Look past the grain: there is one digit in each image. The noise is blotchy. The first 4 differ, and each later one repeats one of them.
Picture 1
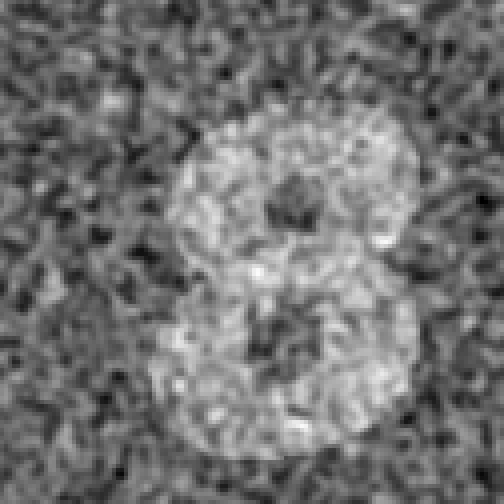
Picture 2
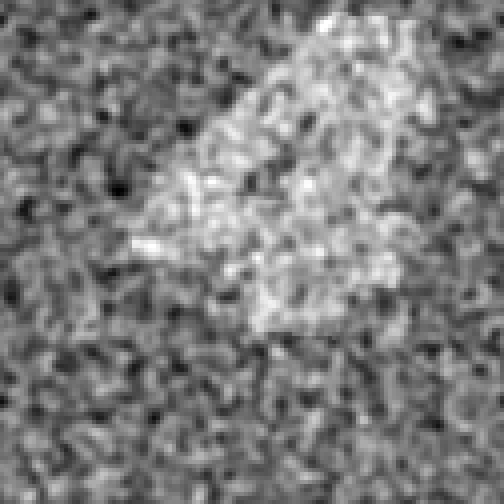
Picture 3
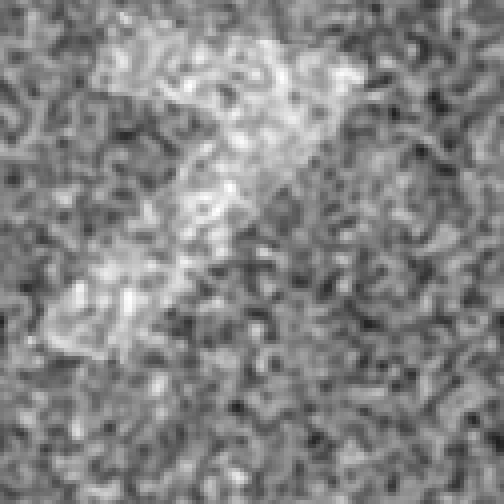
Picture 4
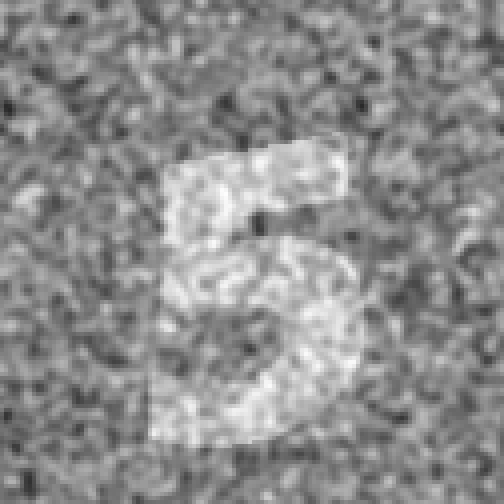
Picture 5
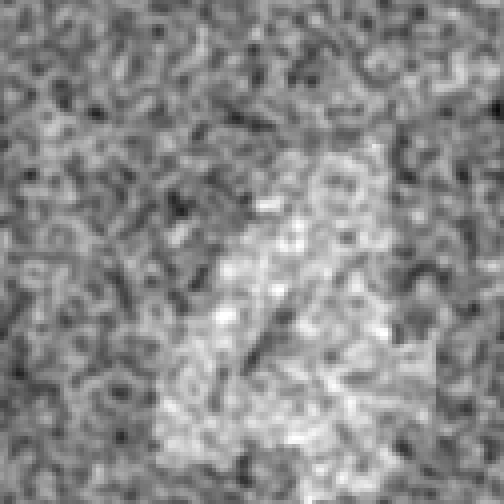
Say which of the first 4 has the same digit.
2
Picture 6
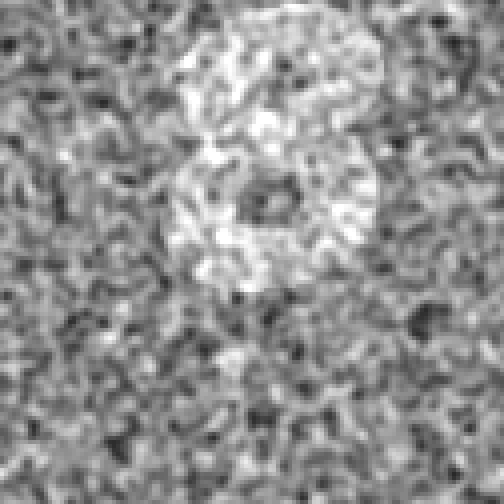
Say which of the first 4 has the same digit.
1
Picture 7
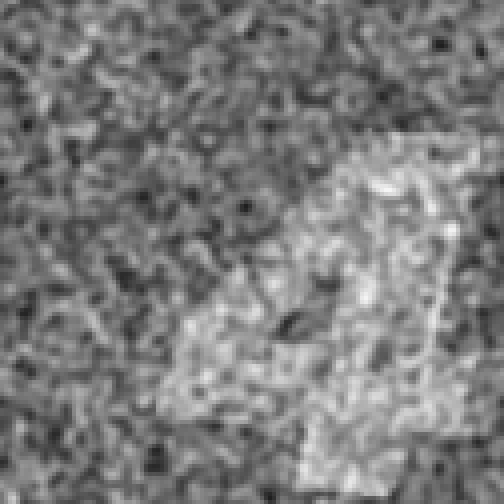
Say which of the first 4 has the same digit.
2
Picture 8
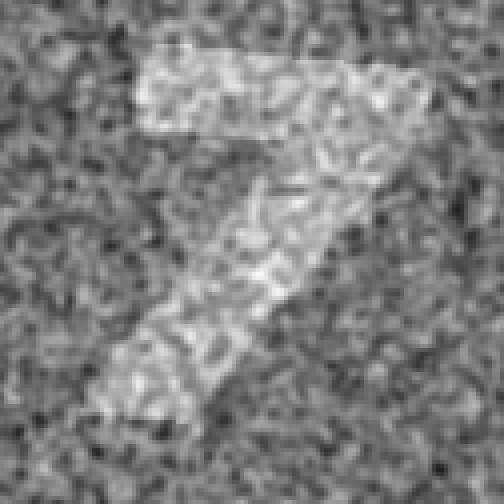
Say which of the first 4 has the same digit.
3
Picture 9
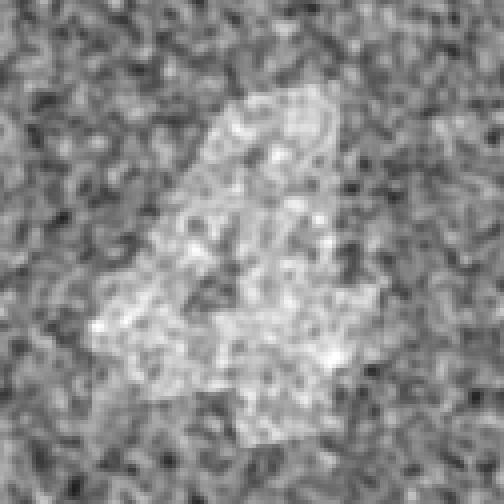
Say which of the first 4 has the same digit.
2
